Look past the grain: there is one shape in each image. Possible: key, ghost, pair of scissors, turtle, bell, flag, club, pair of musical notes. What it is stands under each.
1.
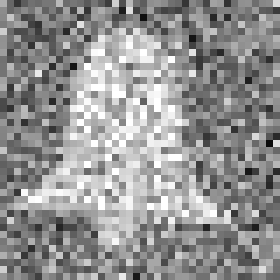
bell
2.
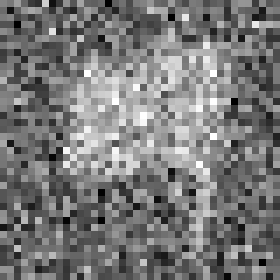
flag
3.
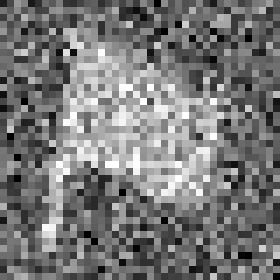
flag
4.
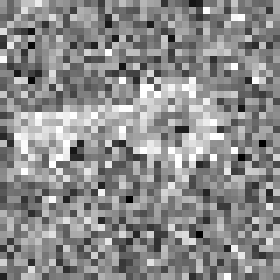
key
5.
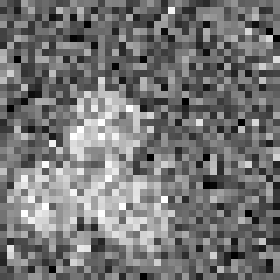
club
